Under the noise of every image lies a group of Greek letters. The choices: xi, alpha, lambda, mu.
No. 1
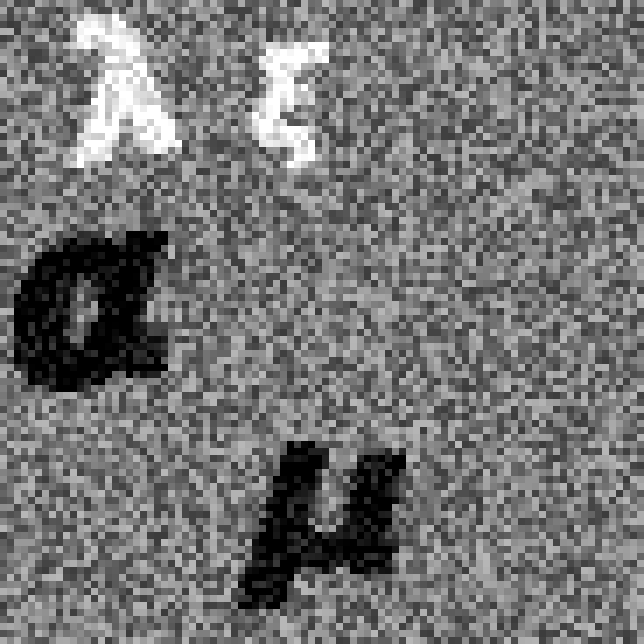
top left: light lambda; top middle: light xi; middle left: dark alpha; bottom middle: dark mu
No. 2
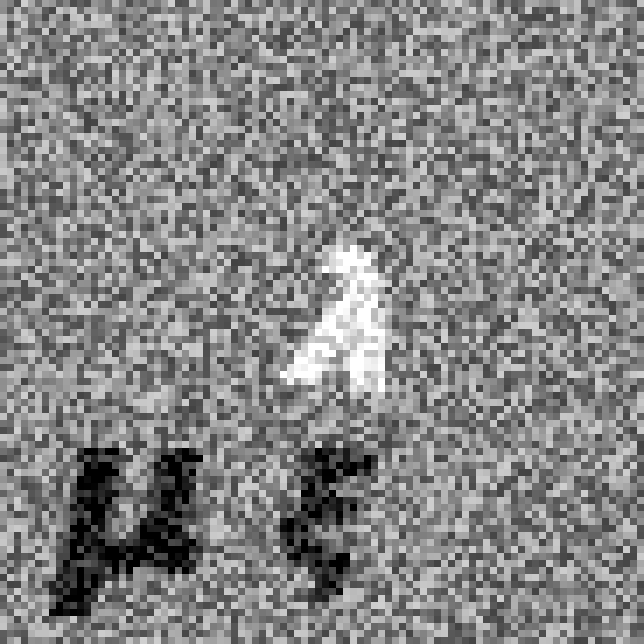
centre: light lambda; bottom left: dark mu; bottom middle: dark xi
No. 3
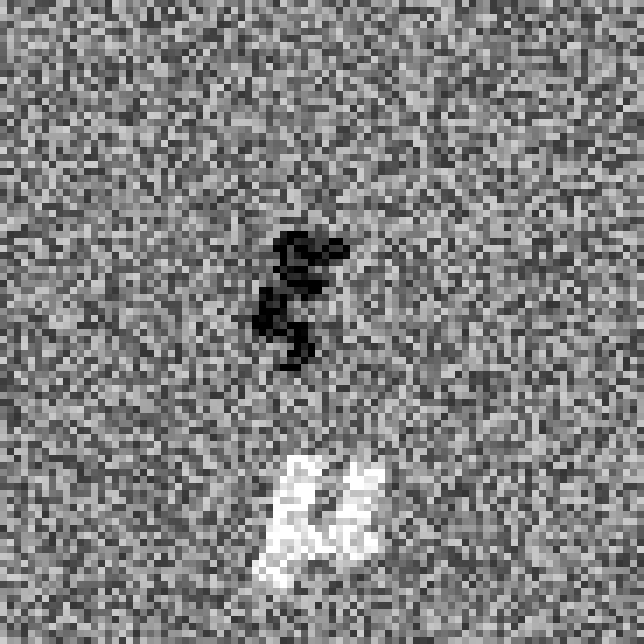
centre: dark xi; bottom middle: light mu
